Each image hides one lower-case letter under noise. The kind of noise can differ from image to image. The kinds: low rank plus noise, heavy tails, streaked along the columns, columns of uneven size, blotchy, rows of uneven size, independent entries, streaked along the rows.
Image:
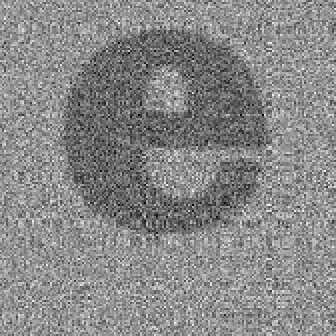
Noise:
low rank plus noise
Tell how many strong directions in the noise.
two
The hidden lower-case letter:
e
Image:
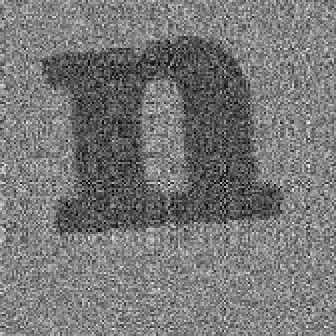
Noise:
low rank plus noise
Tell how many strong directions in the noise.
two
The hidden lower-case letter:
n
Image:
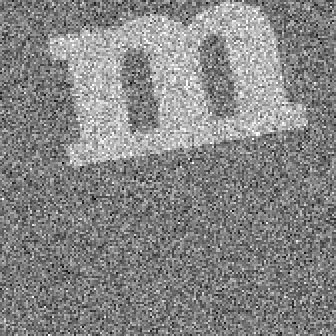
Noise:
independent entries
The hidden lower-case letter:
m
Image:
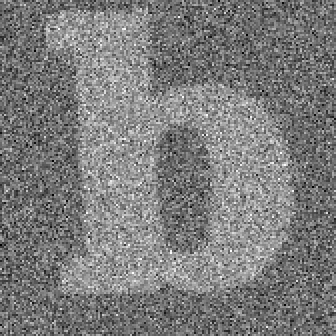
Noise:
independent entries
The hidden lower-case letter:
b
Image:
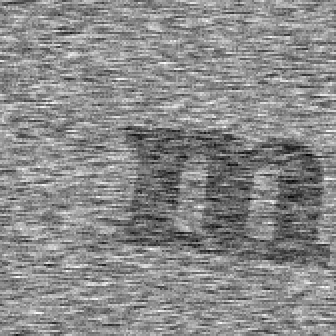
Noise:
streaked along the rows
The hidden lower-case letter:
m
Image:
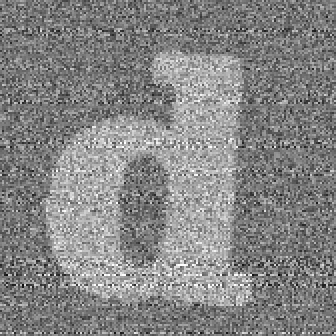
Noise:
rows of uneven size
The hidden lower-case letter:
d
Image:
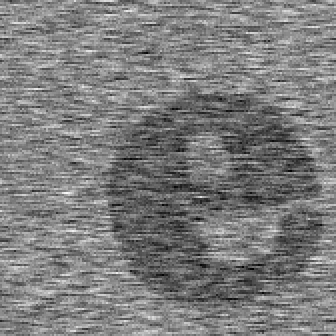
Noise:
streaked along the rows
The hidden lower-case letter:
e
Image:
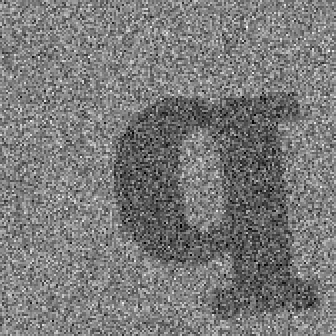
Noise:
independent entries
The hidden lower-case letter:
q
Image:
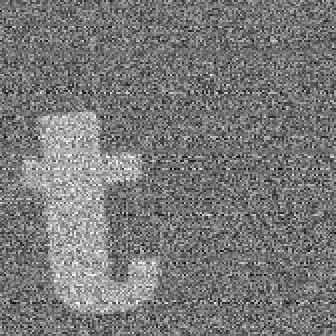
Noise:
rows of uneven size
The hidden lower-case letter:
t
